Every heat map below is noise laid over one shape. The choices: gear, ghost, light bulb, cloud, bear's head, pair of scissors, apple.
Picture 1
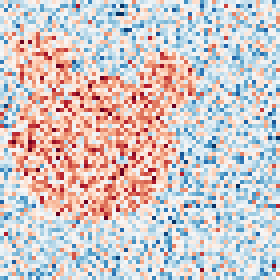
red bear's head
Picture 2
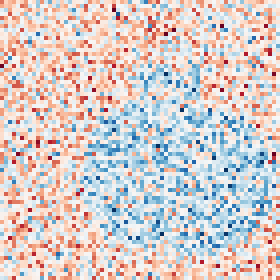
blue apple
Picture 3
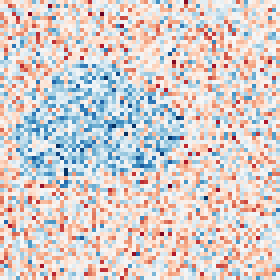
blue cloud
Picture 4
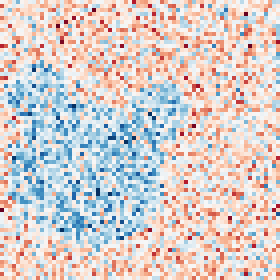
blue bear's head
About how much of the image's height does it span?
two thirds
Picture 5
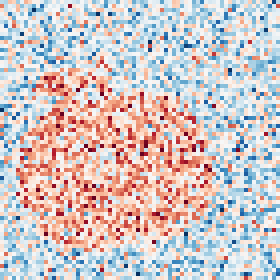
red apple
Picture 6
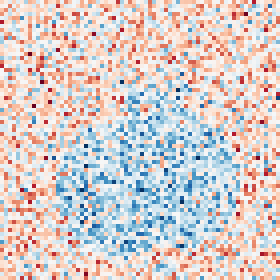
blue apple
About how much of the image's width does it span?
two thirds
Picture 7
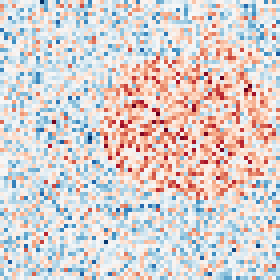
red apple
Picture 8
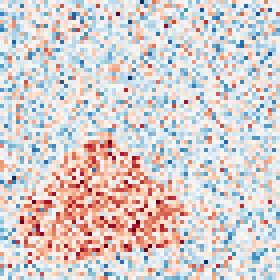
red cloud
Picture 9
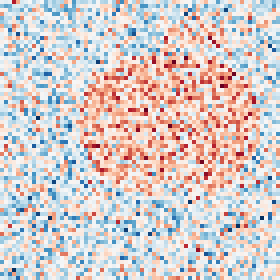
red apple
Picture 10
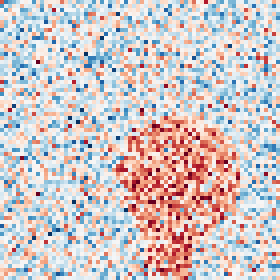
red light bulb
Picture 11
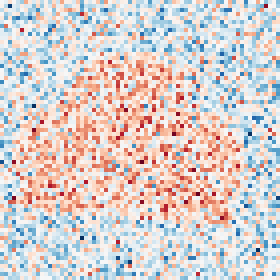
red cloud
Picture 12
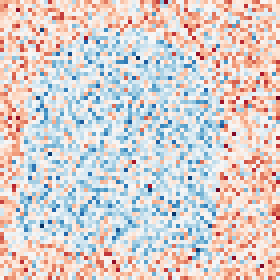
blue ghost
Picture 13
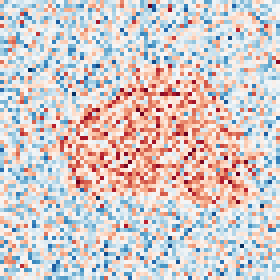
red cloud
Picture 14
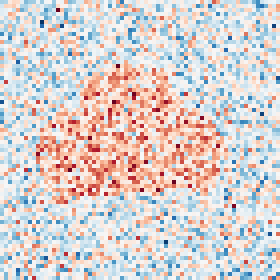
red cloud
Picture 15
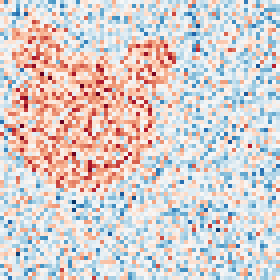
red bear's head
